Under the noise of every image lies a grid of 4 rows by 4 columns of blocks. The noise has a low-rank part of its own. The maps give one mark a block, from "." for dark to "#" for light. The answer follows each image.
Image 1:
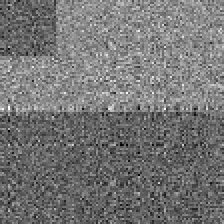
. # # #
# # # #
. . . .
. . . .
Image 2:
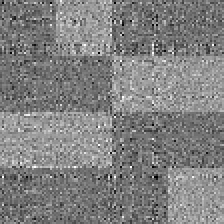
. # . .
. . # #
# # . .
. . . #
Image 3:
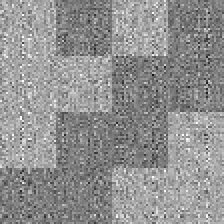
# . # .
# # . .
# . . #
. . # #
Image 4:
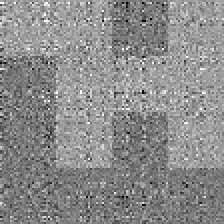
# # . #
. # # #
. # . #
. . . .
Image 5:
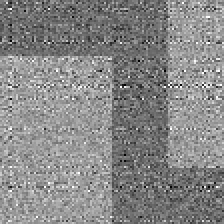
. . . #
# # . #
# # . #
# # . .
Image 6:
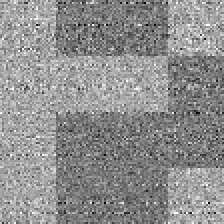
# . . #
# # # .
# . . .
# . . #
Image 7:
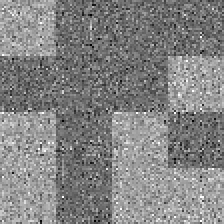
# . . .
. . . #
# . # .
# . # #
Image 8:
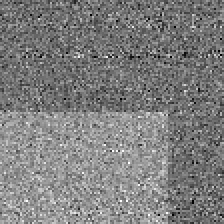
. . . .
. . . .
# # # .
# # # .
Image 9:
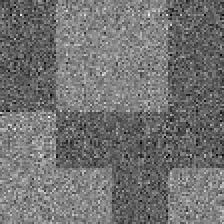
. # # .
. # # .
# . . .
# # . #
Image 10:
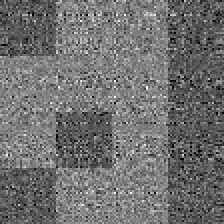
. # # .
# # # .
# . # .
. # # .
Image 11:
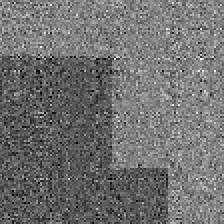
# # # #
. . # #
. . # #
. . . #
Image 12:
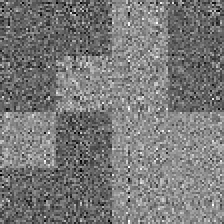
. . # .
. # # .
# . # #
. . # #
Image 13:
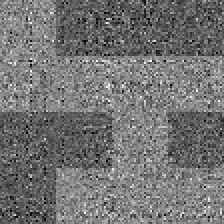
# . . .
# # # #
. . # .
. # # #
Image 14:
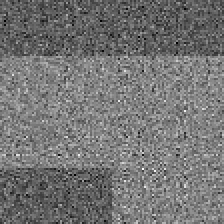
. . . .
# # # #
# # # #
. . # #
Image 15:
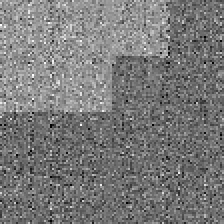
# # # .
# # . .
. . . .
. . . .
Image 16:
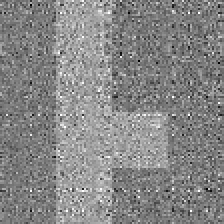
. # . .
. # . .
. # # .
. # . .
